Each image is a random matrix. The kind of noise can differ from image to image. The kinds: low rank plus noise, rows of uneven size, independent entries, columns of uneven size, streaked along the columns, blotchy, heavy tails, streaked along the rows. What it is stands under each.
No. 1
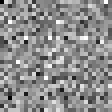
low rank plus noise
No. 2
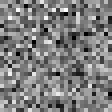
independent entries
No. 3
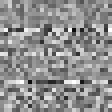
rows of uneven size
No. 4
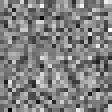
low rank plus noise
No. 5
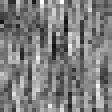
streaked along the columns
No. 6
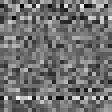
rows of uneven size
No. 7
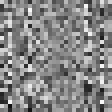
columns of uneven size
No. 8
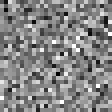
independent entries
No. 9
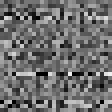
rows of uneven size
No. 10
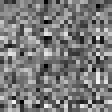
low rank plus noise
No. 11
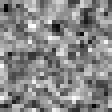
blotchy
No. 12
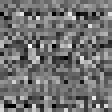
rows of uneven size
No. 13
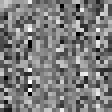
columns of uneven size
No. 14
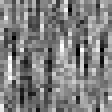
streaked along the columns
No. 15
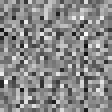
low rank plus noise
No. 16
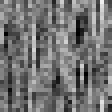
streaked along the columns
